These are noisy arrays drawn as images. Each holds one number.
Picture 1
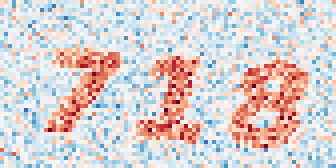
718
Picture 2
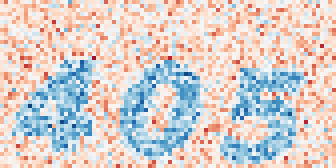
405
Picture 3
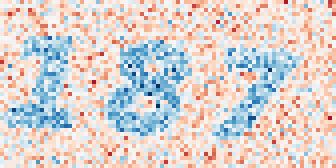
187
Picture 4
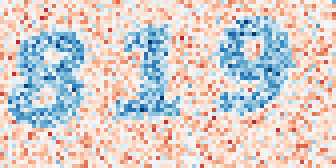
819
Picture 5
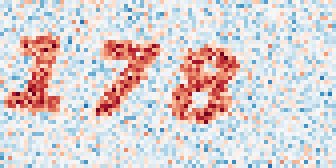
178
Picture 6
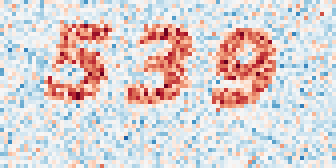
539
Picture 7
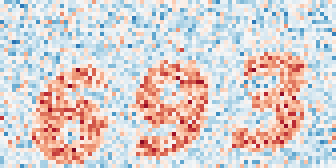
693
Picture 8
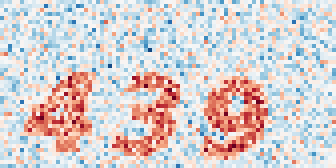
439
